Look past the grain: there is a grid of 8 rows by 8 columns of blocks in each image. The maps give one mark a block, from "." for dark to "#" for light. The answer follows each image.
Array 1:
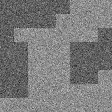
. . . . . # # #
. . . . # # # #
. # # # # # # .
. . # # # . . .
. . # # # . . .
. . # # # . . #
. . # # # # # #
# # # # # # # #
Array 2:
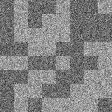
. # . . # . . #
. # . # # . . .
. # # # # . . .
. . # # . . # #
# # . . # . . #
. . # # . . # #
. # # . . # # #
. # . # # # # .
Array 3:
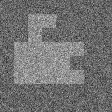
. . . . . . . .
. . # # . . . .
. . # . . . . .
. # # # # # . .
. # # # # . . .
. # # # # # . .
. . . . . . . .
. . . . . . . .
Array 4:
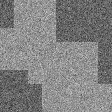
. # # # . . . .
. # # # . . . .
# # # # . . . .
# # # # # # # .
# # # # # # # .
. . # # # # # .
. . . # # # # #
. . . # # # # #
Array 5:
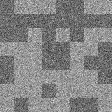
. # # # . . # #
. . . . . . . .
. . # . # . # #
# # # . . # # .
. # # . . # . .
. # # # # # # .
# # # . # # # #
# . # # # . . #
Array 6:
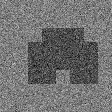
# # # # # # # #
# # # # # # # #
# # # . . . # #
# # . . . . . #
# # . . . . . #
# # . . # . . #
# # # # # # # #
# # # # # # # #
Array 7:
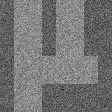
. # # . # # . .
. # # . # # . .
. # # . # # . .
. # # . # # . .
. # # # # # # .
. # # # # # # .
. # # . . . . .
. # # . . . . .
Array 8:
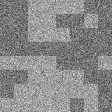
. . # # # # . .
. . # # . . # .
. . # # # . . .
. . . . . . . .
# # # # . . . #
. . # # # # . .
. # # # # # # .
# # # # # . # .
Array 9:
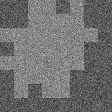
. . # # . # . .
. . # # # # . .
# # # # # # # .
. # # # # # . .
# # # # # # . .
. # # # # . . .
. # . # # . . .
. . . . . . . .
